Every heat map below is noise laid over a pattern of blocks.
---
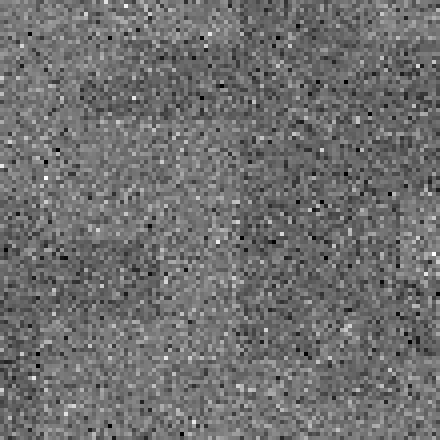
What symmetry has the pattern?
no symmetry
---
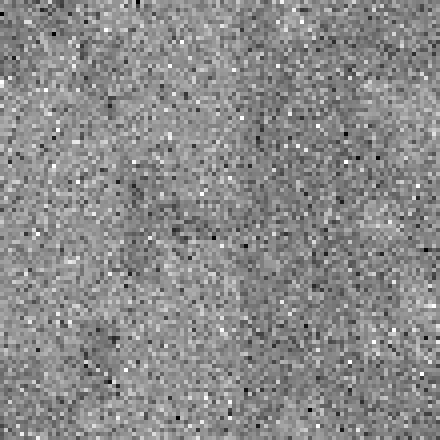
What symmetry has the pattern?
top and bottom mirror each other
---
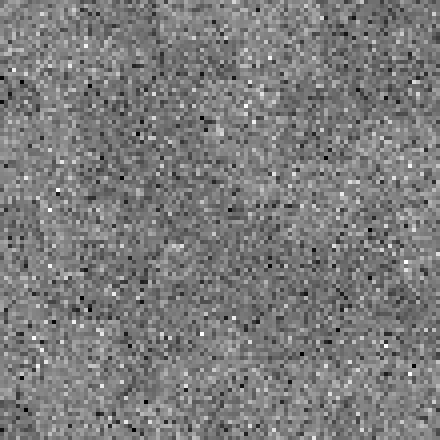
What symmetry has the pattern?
mirrored about the diagonal from the bottom left
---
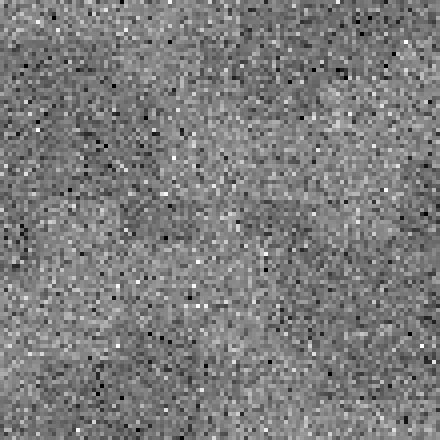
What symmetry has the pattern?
the same after a half turn
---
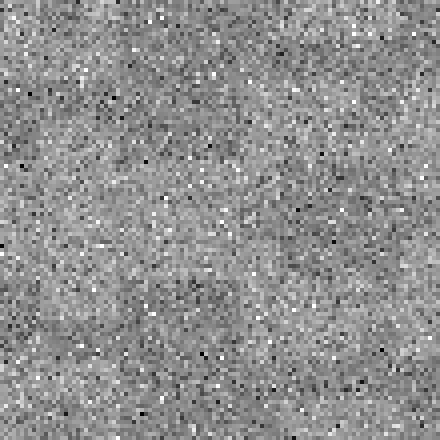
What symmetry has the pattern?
top and bottom mirror each other
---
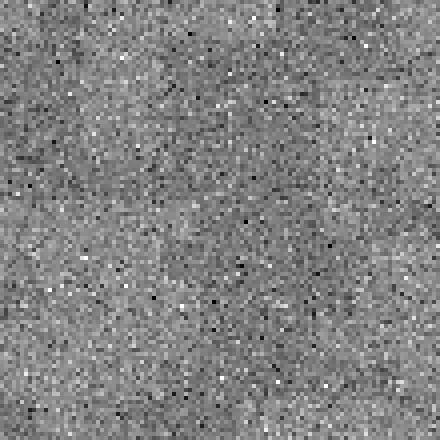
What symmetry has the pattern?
no symmetry
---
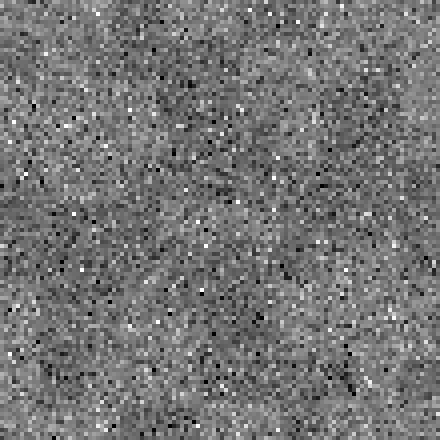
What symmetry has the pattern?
the same after a half turn
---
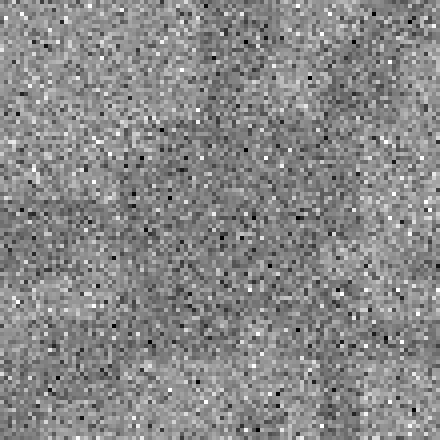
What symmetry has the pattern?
mirrored about the diagonal from the top left
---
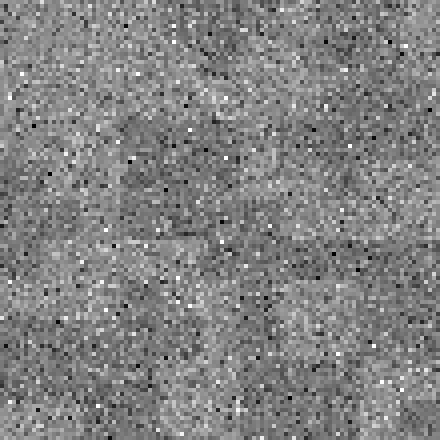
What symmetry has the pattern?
mirrored about the diagonal from the top left
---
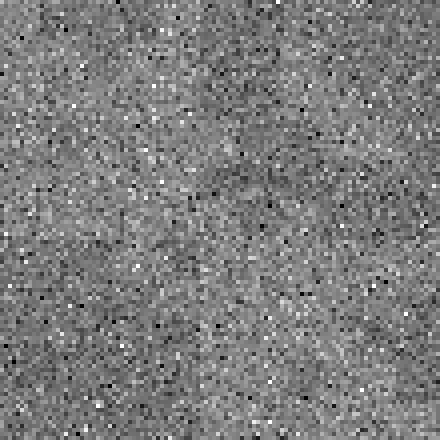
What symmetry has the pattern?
mirrored about the diagonal from the bottom left
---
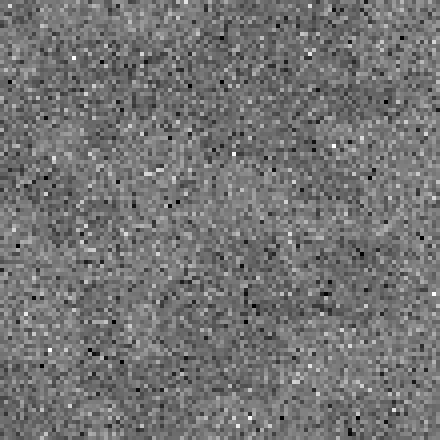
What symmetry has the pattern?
no symmetry
